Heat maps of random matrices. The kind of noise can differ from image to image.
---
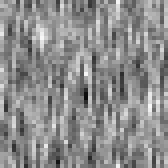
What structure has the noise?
streaked along the columns
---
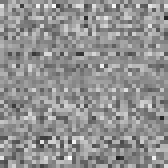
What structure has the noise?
rows of uneven size
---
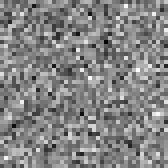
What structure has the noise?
independent entries
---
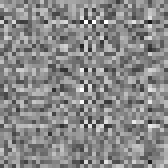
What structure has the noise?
low rank plus noise
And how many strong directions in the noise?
one
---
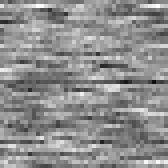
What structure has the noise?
streaked along the rows
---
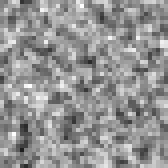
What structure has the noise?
blotchy
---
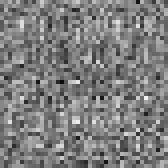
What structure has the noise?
low rank plus noise
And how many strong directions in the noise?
three or four
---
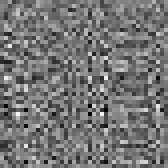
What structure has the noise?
low rank plus noise
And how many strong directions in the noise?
two
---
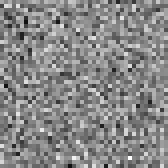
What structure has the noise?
independent entries
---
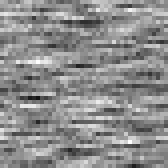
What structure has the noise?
streaked along the rows
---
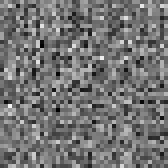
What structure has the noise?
low rank plus noise
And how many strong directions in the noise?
two
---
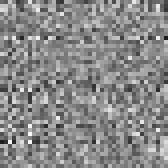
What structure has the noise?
low rank plus noise
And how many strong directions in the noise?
two
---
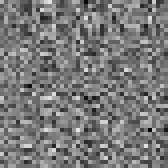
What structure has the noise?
low rank plus noise
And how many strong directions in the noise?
two
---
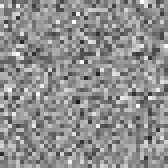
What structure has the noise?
independent entries
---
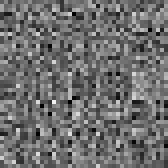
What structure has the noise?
low rank plus noise
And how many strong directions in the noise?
one
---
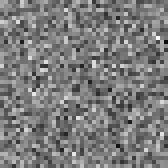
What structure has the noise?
independent entries
